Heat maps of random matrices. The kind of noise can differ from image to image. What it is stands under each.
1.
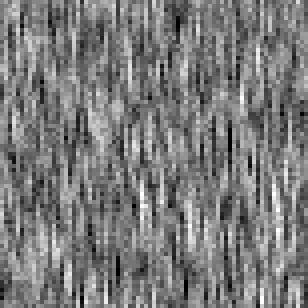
streaked along the columns
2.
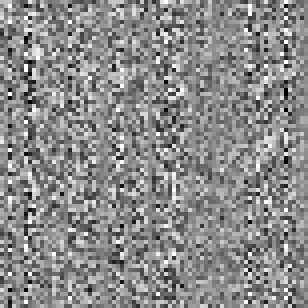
columns of uneven size
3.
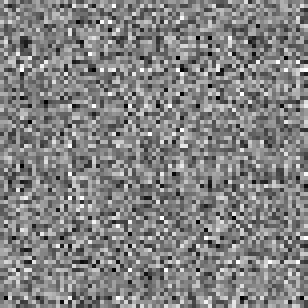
low rank plus noise
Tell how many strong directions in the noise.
five to eight
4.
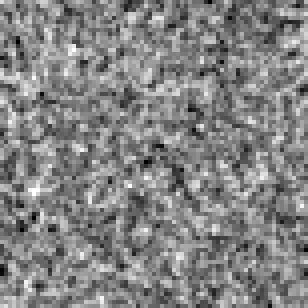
blotchy
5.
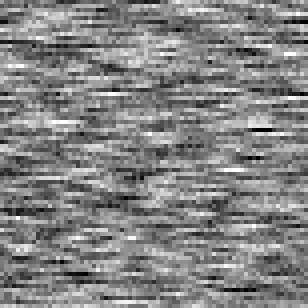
streaked along the rows
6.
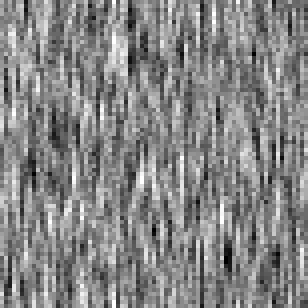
streaked along the columns
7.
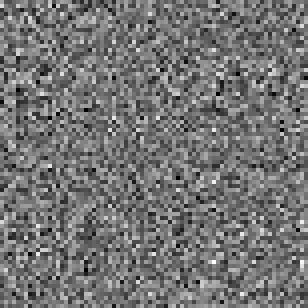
low rank plus noise
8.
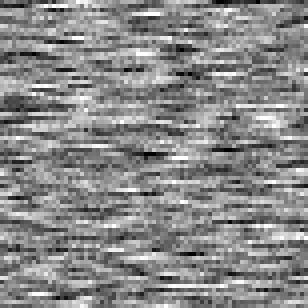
streaked along the rows
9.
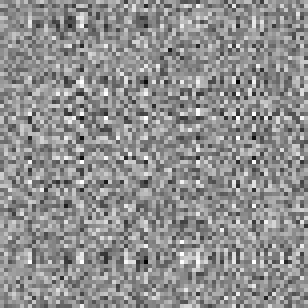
low rank plus noise
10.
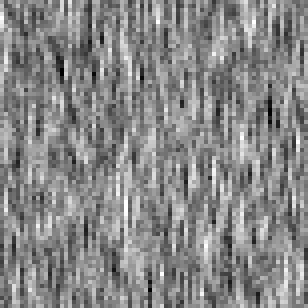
streaked along the columns
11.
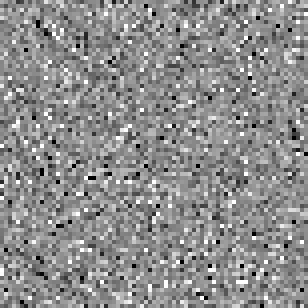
heavy tails
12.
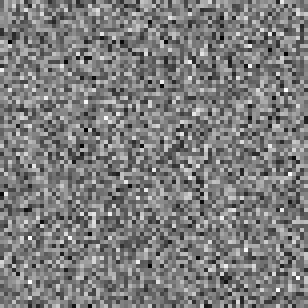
independent entries
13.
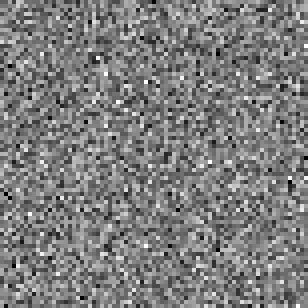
independent entries
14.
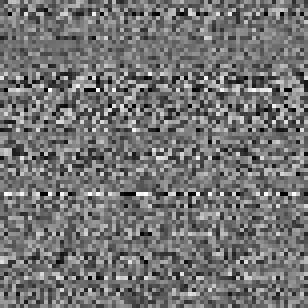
rows of uneven size
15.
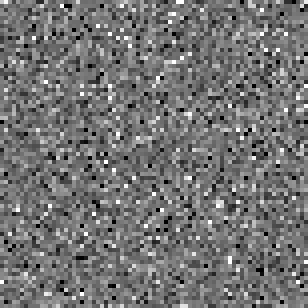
heavy tails
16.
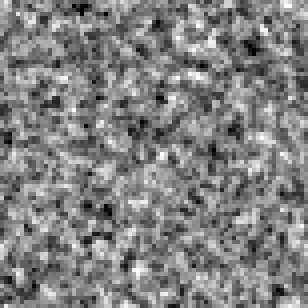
blotchy
